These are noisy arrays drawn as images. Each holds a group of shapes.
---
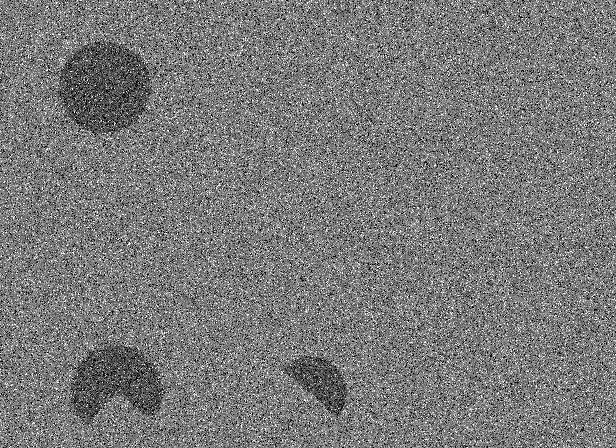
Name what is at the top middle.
nothing
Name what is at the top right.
nothing
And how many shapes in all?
3
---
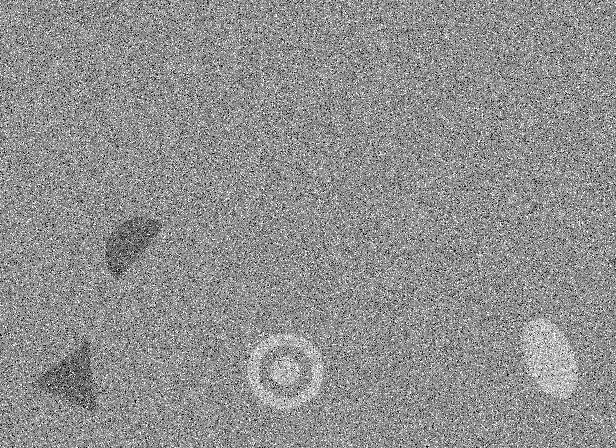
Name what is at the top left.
nothing
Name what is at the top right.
nothing
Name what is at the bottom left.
triangle
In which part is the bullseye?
bottom middle
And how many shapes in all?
4
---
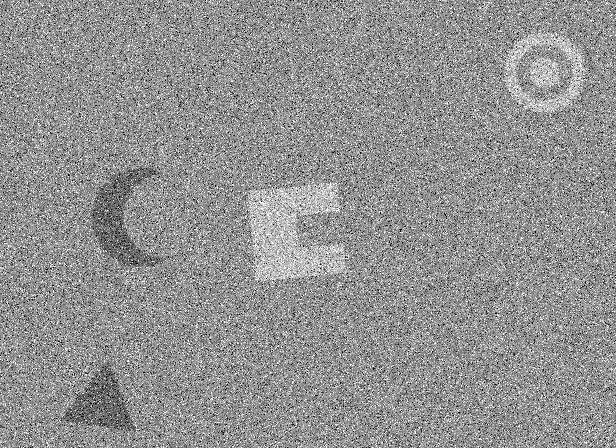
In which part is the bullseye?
top right
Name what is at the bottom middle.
nothing
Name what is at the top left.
nothing
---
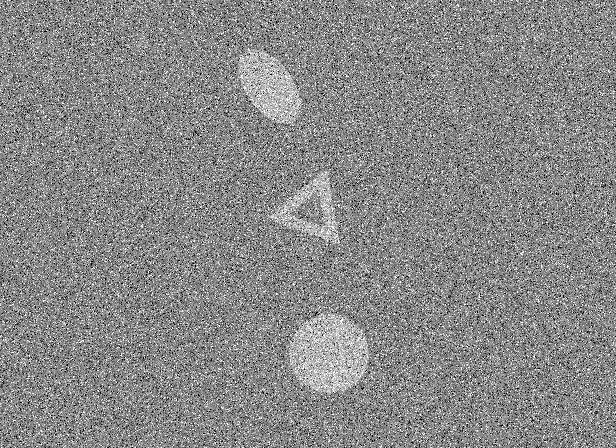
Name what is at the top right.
nothing
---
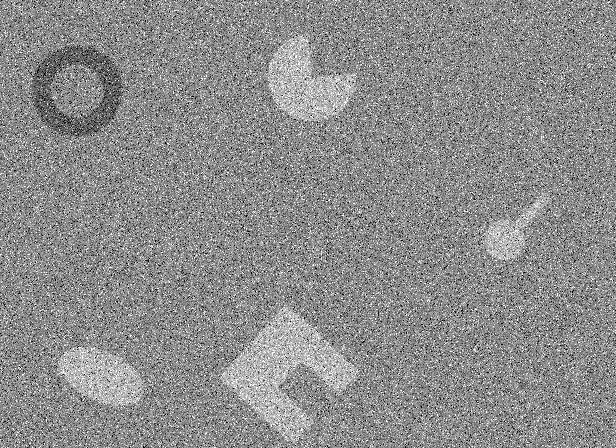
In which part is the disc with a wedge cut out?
top middle
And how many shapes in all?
5
